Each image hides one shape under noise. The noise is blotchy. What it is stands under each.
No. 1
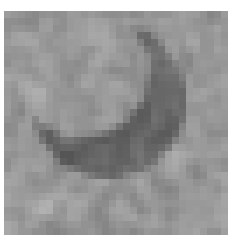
crescent
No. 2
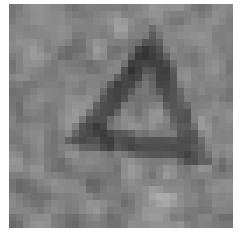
triangle frame
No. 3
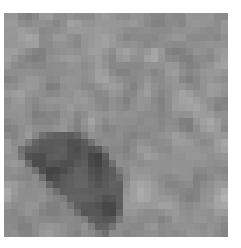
half disc
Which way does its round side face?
up and right
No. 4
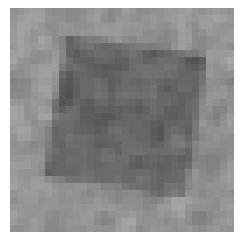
square
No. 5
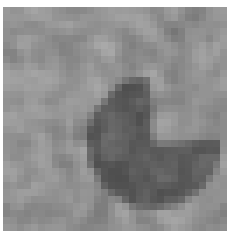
disc with a wedge cut out
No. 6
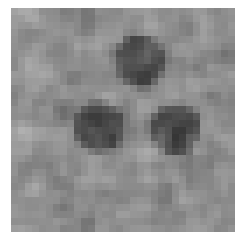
three dots
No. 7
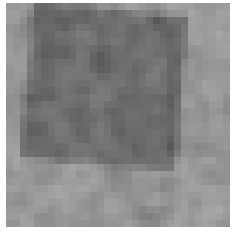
square
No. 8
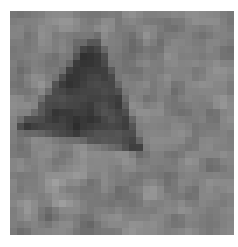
triangle
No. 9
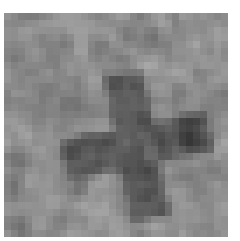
cross
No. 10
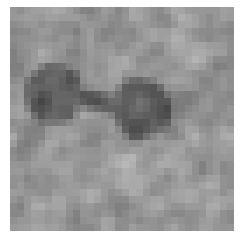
dumbbell
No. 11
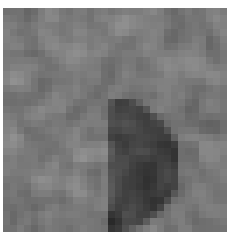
half disc
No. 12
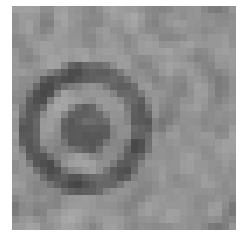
bullseye
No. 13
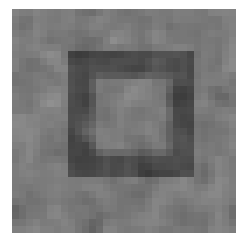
square frame
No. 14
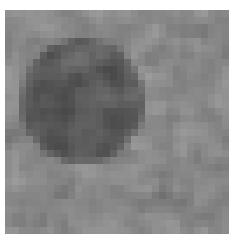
disc
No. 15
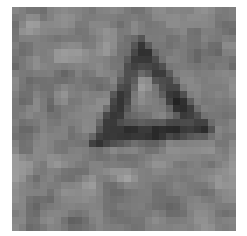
triangle frame
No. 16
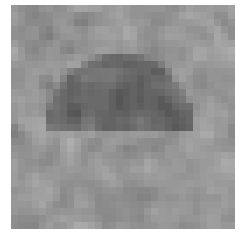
half disc
